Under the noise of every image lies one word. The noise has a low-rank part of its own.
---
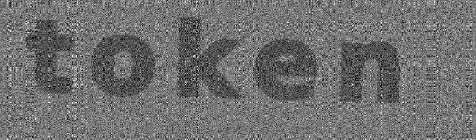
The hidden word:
token
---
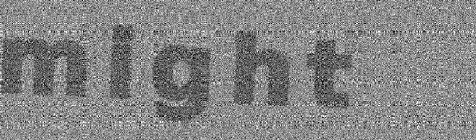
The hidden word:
might
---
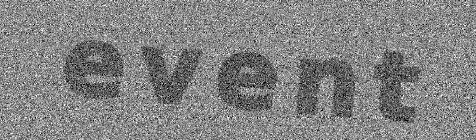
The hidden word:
event
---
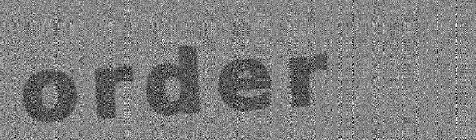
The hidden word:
order
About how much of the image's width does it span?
two thirds
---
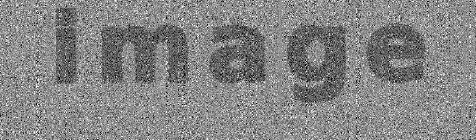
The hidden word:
image
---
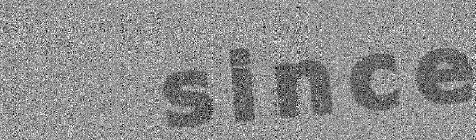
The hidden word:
since
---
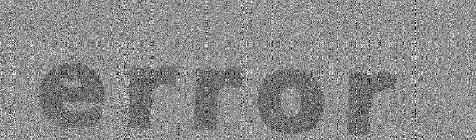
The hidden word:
error
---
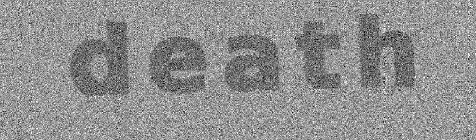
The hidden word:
death
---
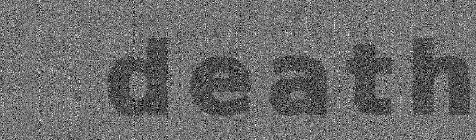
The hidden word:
death
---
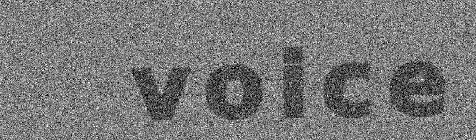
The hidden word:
voice
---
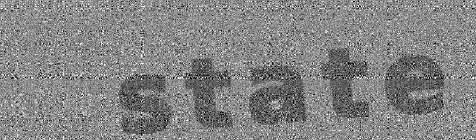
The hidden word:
state
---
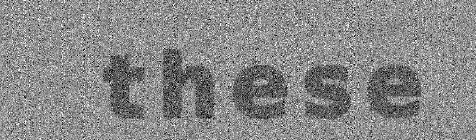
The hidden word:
these
